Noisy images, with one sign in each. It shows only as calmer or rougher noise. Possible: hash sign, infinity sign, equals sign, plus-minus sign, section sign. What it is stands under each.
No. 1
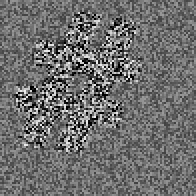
hash sign
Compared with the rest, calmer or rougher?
rougher
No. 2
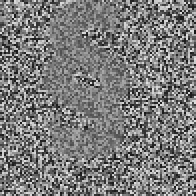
section sign
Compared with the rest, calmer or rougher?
calmer
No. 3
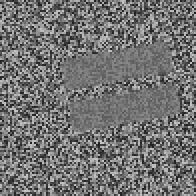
equals sign
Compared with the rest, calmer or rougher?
calmer
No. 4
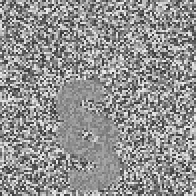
section sign
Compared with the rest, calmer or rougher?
calmer
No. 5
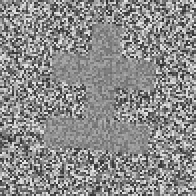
plus-minus sign
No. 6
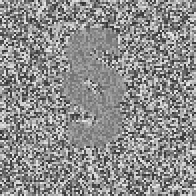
section sign
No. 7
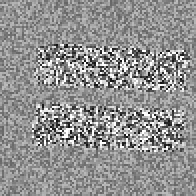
equals sign
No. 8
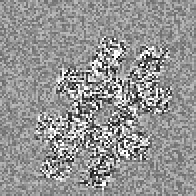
hash sign
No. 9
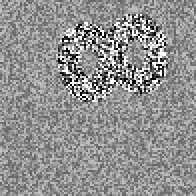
infinity sign
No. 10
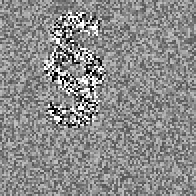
section sign
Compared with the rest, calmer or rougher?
rougher
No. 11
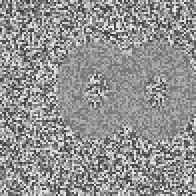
infinity sign
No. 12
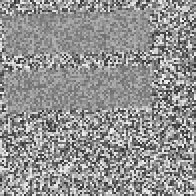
equals sign
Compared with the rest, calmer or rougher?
calmer
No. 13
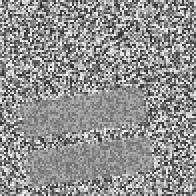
equals sign
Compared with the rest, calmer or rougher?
calmer
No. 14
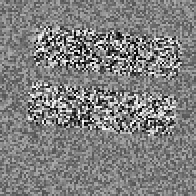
equals sign
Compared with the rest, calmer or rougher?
rougher
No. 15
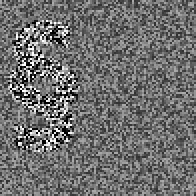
section sign
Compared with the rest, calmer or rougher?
rougher
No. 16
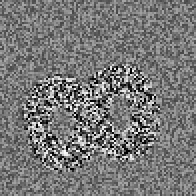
infinity sign
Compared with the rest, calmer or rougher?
rougher
